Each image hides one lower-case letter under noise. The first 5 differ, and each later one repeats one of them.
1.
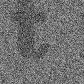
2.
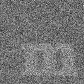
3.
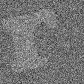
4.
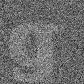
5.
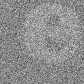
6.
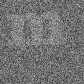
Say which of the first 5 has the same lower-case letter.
2
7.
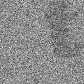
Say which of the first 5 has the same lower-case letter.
1
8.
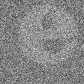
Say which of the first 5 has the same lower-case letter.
5
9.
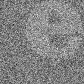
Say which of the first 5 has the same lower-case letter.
5
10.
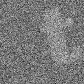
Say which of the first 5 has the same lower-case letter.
1
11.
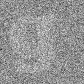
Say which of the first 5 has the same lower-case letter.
4
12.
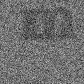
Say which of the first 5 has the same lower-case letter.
2
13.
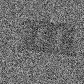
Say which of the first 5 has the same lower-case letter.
2
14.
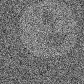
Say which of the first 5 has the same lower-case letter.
5
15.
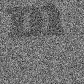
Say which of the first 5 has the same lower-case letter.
2
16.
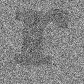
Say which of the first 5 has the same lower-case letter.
3
